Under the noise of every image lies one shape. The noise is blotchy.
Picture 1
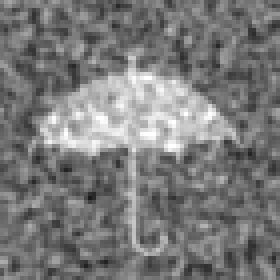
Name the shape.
umbrella
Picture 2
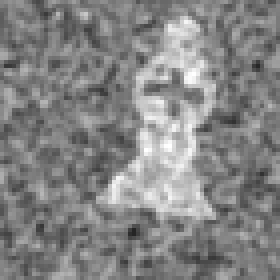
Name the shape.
chess bishop
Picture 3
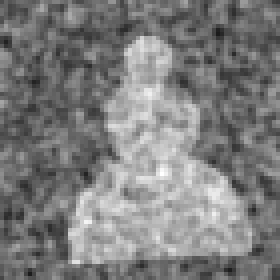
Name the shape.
chess pawn
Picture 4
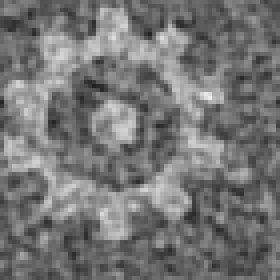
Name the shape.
gear
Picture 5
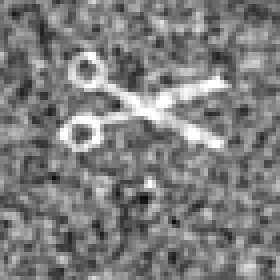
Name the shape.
pair of scissors
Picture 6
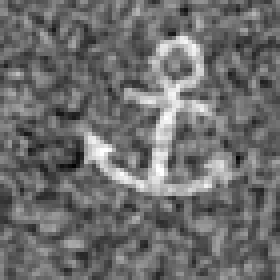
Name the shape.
anchor
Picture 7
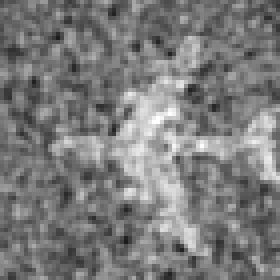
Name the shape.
airplane
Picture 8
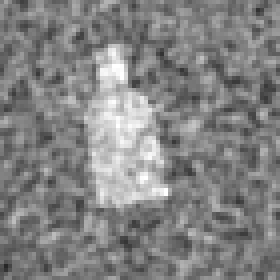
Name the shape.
bottle
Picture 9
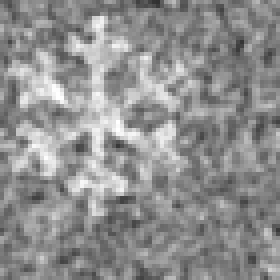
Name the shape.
snowflake
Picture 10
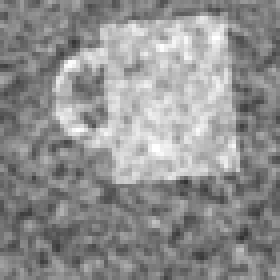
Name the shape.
cup
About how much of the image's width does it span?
two thirds
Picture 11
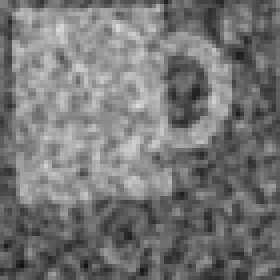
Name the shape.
cup
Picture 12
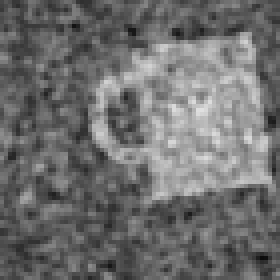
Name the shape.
cup
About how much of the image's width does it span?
two thirds
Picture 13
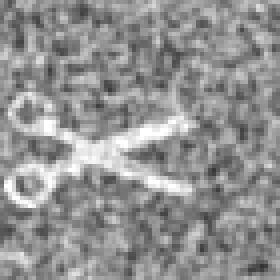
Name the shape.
pair of scissors
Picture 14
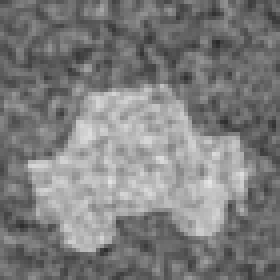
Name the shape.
car
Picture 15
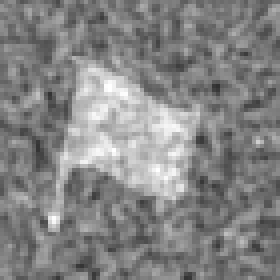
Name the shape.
flag
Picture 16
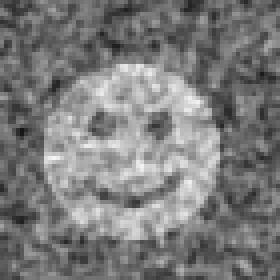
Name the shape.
smiling face
